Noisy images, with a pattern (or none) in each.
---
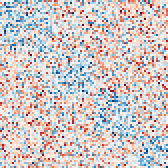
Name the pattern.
blocks along the diagonal
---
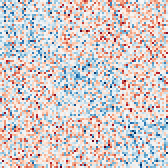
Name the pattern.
blocks along the diagonal
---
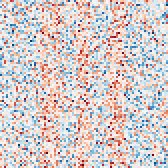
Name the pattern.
bands of columns
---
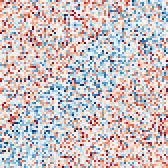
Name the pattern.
a diagonal band
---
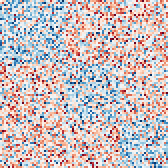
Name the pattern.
blocks along the diagonal
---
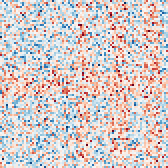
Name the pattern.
bands of rows crossing bands of columns
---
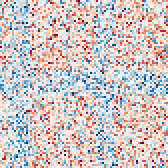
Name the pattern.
bands of rows crossing bands of columns
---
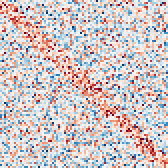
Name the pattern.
a diagonal band
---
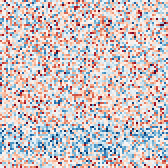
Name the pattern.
one band of rows
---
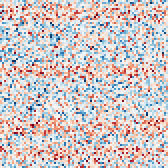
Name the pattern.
bands of rows
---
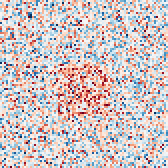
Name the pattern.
one block
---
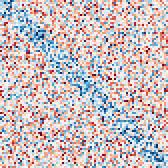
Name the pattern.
a diagonal band
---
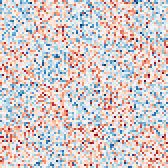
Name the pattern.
a checkerboard
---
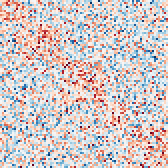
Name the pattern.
blocks along the diagonal
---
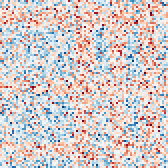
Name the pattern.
bands of rows crossing bands of columns
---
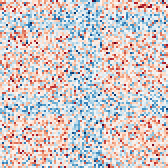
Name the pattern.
bands of rows crossing bands of columns
